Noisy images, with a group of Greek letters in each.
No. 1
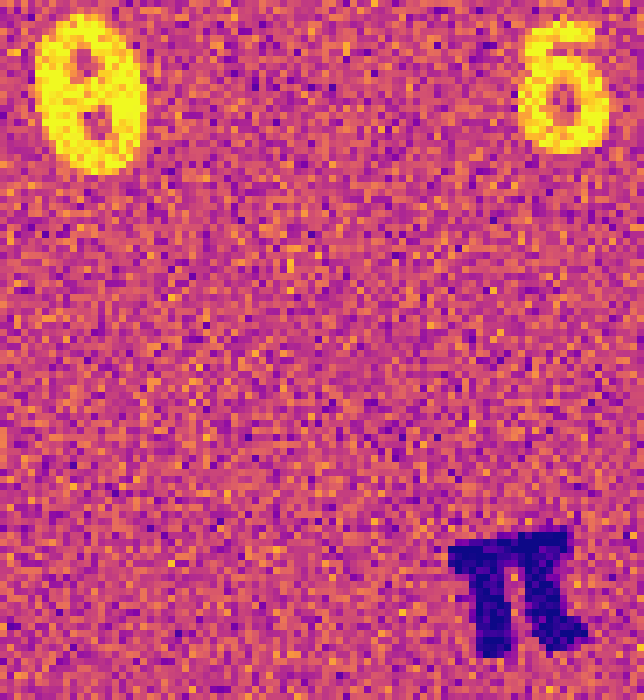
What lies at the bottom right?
pi
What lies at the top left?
theta
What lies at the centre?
nothing
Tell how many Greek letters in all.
3
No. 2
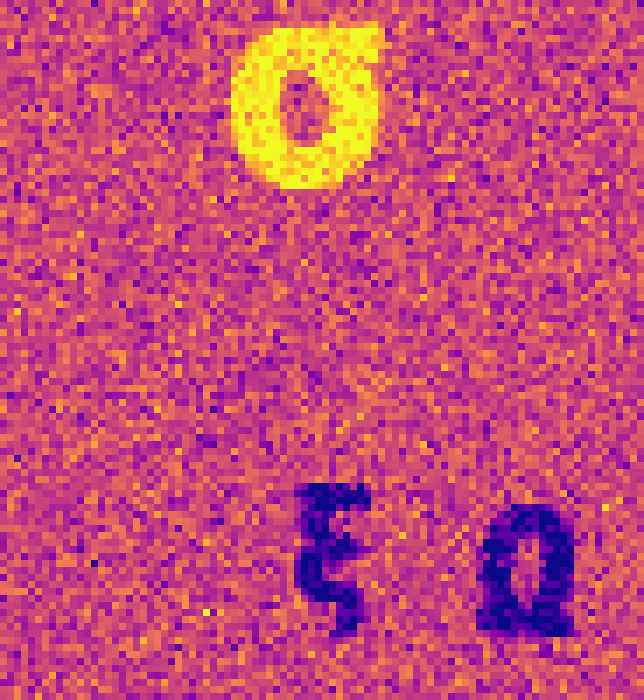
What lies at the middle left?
nothing
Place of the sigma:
top middle
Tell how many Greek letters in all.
3
